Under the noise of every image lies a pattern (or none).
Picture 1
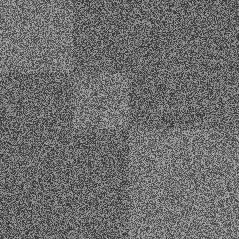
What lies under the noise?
blocks along the diagonal
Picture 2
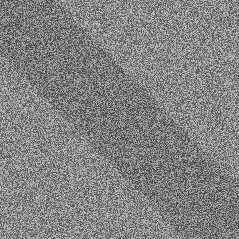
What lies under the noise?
a diagonal band
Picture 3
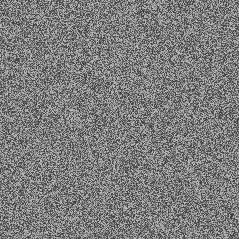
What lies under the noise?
only noise
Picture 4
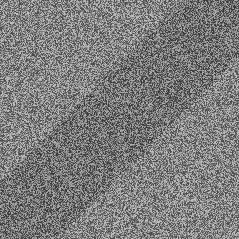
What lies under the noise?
a diagonal band
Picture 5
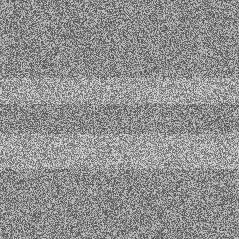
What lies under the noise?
bands of rows
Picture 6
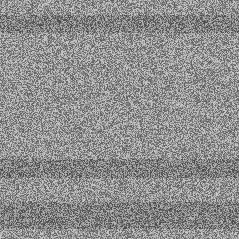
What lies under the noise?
bands of rows
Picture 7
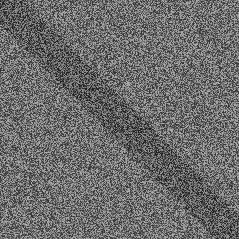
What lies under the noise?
a diagonal band
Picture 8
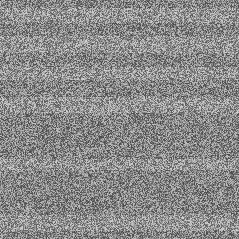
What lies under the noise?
bands of rows
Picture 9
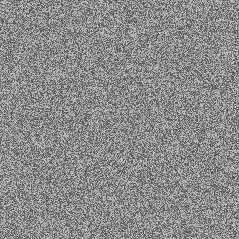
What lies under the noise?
only noise
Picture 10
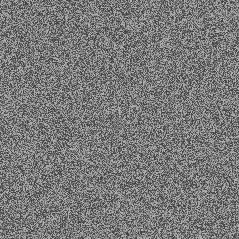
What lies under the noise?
only noise
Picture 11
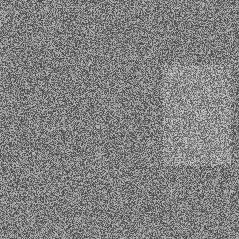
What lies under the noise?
one block
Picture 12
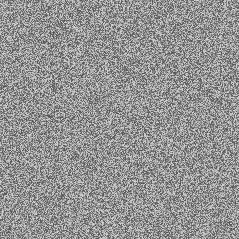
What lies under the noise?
only noise
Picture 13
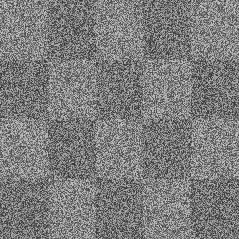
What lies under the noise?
a checkerboard
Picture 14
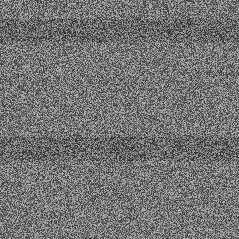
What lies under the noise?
bands of rows
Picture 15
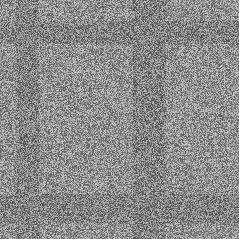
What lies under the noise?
bands of rows crossing bands of columns
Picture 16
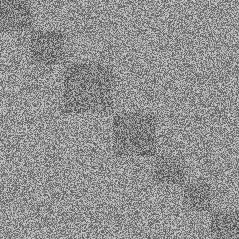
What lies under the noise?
blocks along the diagonal
